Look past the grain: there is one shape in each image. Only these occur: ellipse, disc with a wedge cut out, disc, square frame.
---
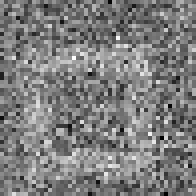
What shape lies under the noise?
square frame
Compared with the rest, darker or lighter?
lighter
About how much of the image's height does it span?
two thirds
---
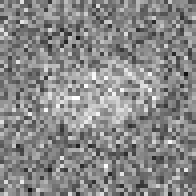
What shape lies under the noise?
ellipse
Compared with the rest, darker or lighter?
lighter
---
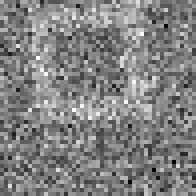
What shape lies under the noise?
square frame
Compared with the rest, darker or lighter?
lighter
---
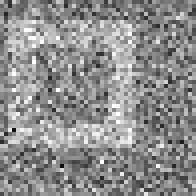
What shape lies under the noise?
square frame
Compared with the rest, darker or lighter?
lighter
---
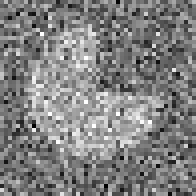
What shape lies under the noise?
disc with a wedge cut out
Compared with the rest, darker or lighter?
lighter
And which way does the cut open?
up and right
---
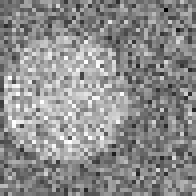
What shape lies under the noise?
disc
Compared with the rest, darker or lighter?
lighter
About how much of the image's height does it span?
two thirds
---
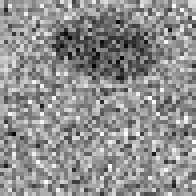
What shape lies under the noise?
ellipse
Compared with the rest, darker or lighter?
darker
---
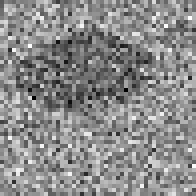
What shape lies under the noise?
ellipse
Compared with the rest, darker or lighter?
darker
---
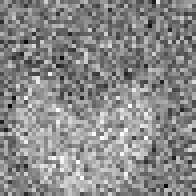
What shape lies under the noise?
disc with a wedge cut out
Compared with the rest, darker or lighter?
lighter
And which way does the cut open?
up
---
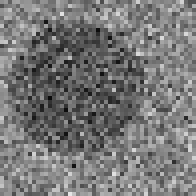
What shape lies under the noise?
disc
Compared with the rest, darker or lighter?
darker
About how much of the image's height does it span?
two thirds
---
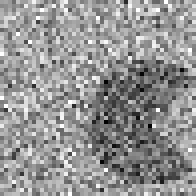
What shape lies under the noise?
disc with a wedge cut out
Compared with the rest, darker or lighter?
darker
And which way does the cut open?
right
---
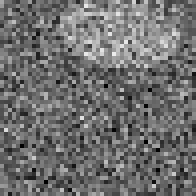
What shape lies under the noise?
ellipse
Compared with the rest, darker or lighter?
lighter
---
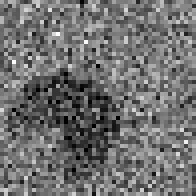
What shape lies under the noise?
disc with a wedge cut out
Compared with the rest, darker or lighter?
darker
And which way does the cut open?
down and left
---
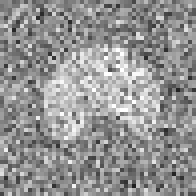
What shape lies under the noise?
disc with a wedge cut out
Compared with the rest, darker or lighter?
lighter
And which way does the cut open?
down
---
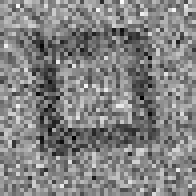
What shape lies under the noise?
square frame
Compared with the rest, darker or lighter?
darker
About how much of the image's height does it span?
two thirds
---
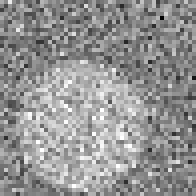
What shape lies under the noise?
disc
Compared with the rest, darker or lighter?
lighter
